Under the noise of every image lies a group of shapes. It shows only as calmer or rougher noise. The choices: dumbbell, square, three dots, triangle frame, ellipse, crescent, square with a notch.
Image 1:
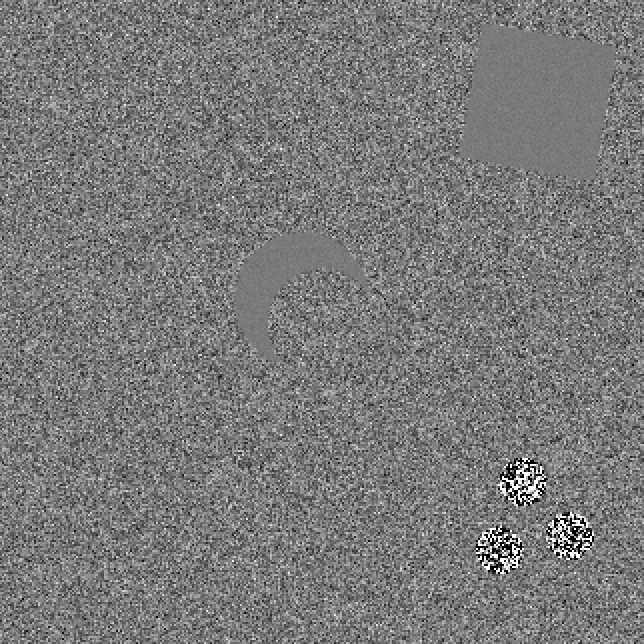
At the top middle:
nothing
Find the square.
top right
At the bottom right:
three dots
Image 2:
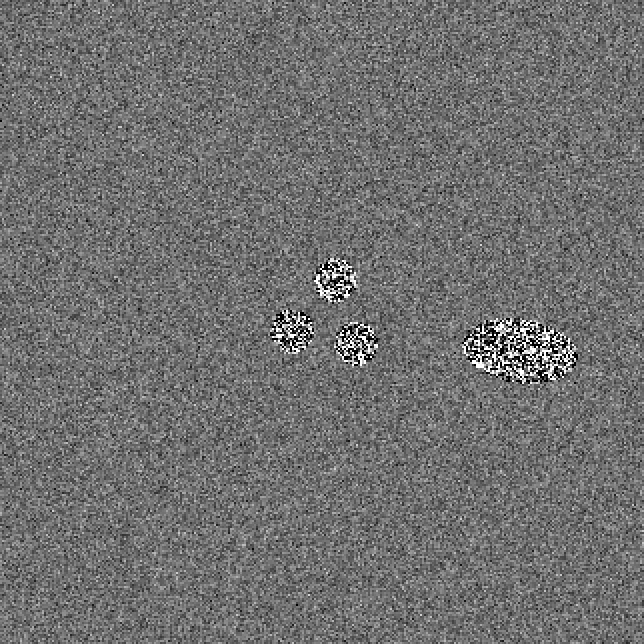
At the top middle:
nothing
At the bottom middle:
nothing
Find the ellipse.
middle right
